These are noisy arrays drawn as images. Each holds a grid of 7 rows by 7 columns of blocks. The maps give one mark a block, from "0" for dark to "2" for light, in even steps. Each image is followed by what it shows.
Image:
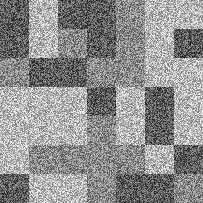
0 2 0 0 1 2 2
0 2 1 0 1 2 0
1 0 0 1 1 2 2
2 2 2 0 2 0 2
2 2 2 1 2 0 2
2 1 1 1 1 2 0
0 2 2 1 0 0 1
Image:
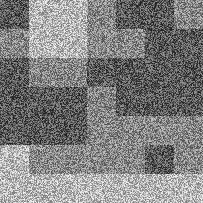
0 2 2 1 0 0 1
1 2 2 1 1 0 0
0 1 1 0 0 0 0
0 0 0 1 0 0 0
0 0 0 1 1 1 1
2 1 1 1 1 0 1
2 2 2 2 2 2 2
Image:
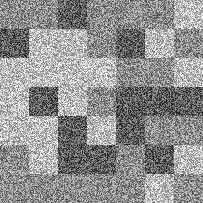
1 1 0 1 1 1 2
0 2 2 1 0 2 1
2 2 2 2 1 1 2
2 0 2 1 0 0 0
2 2 0 2 0 1 1
1 2 0 0 1 0 2
1 1 1 1 1 2 1
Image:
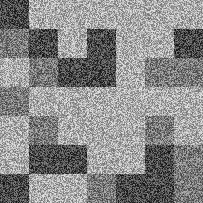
0 2 2 2 2 2 2
1 0 2 0 2 2 0
2 1 0 0 2 1 1
1 2 2 2 2 2 2
2 1 2 2 2 1 2
2 0 0 2 2 0 1
0 2 2 1 0 0 1
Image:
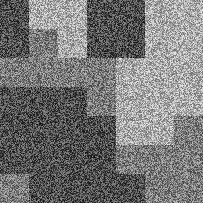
0 2 2 0 0 2 2
0 1 2 0 0 2 2
1 1 1 1 2 2 2
0 0 0 1 2 2 2
0 0 0 0 2 2 1
0 0 0 0 1 1 1
1 0 0 0 0 1 1
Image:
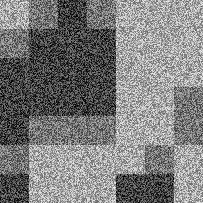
2 1 0 1 2 2 2
1 0 0 0 2 2 2
0 0 0 0 2 2 2
0 0 0 0 2 2 1
0 1 1 1 2 2 1
1 2 2 2 2 1 2
0 2 2 2 0 0 2
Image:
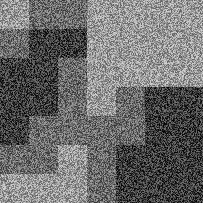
2 1 1 2 2 2 2
1 0 0 2 2 2 2
0 0 1 2 2 2 2
0 0 1 2 1 0 0
0 1 1 1 1 0 0
1 1 2 1 0 0 0
2 2 2 1 0 0 0
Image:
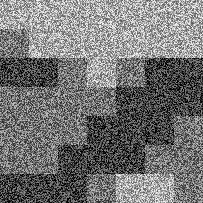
2 2 2 2 2 2 2
1 2 2 2 2 2 2
0 0 1 2 1 0 0
1 1 1 1 0 0 0
1 1 1 0 0 0 1
1 1 0 0 0 1 1
0 0 0 1 2 2 1
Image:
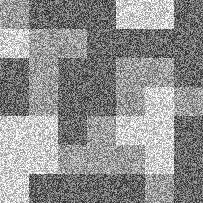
1 0 0 0 2 2 0
2 1 1 0 0 0 0
0 1 0 0 1 1 0
0 1 0 0 1 2 1
2 2 0 1 2 2 0
2 2 1 1 1 2 0
2 0 0 0 0 1 0
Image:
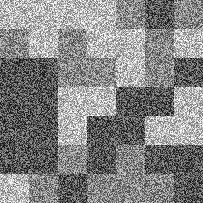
2 2 2 2 1 0 1
1 2 1 2 2 1 2
0 0 1 1 2 1 0
0 0 2 2 0 0 2
0 0 2 0 0 2 2
0 0 1 0 1 0 0
2 1 0 1 1 1 0
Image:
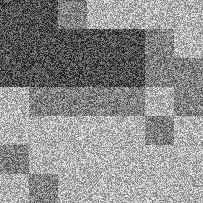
0 0 1 2 2 2 2
0 0 0 0 0 1 2
0 0 0 0 0 1 1
2 1 1 1 1 2 1
2 2 2 2 2 1 2
1 2 2 2 2 2 2
2 1 2 2 2 2 2
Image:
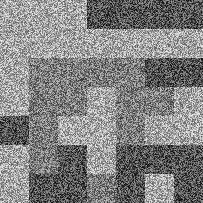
2 2 2 0 0 0 0
2 2 2 2 2 2 2
2 1 1 1 1 0 0
2 1 1 2 1 1 2
0 1 2 2 1 2 2
2 1 0 2 0 0 0
2 0 0 1 0 2 0
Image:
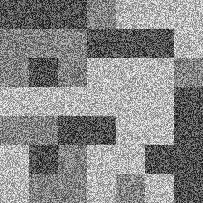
0 0 0 1 2 2 2
1 1 1 0 0 0 2
1 0 1 2 2 2 1
2 2 2 2 2 2 0
1 1 0 0 2 2 0
2 0 1 2 2 0 0
2 1 1 2 1 2 0
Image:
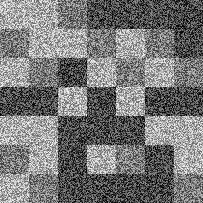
2 2 1 0 0 0 0
1 2 2 1 2 1 0
2 1 0 2 1 2 1
0 0 2 0 2 0 0
2 2 0 0 0 2 2
1 2 0 2 1 0 2
2 1 0 0 0 0 1
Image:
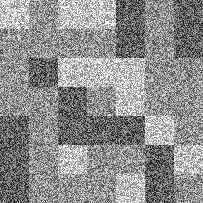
2 1 2 2 0 1 0
1 1 1 1 0 1 0
1 0 2 2 2 1 1
1 1 0 1 2 1 1
0 1 0 0 0 2 1
0 1 2 1 1 0 2
0 1 1 1 2 0 1
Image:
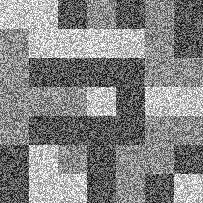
2 2 0 1 0 1 0
1 2 2 2 2 1 0
1 0 0 0 0 1 1
1 1 1 2 0 2 2
1 0 0 0 0 1 1
0 2 1 0 1 1 0
0 2 2 0 1 0 2
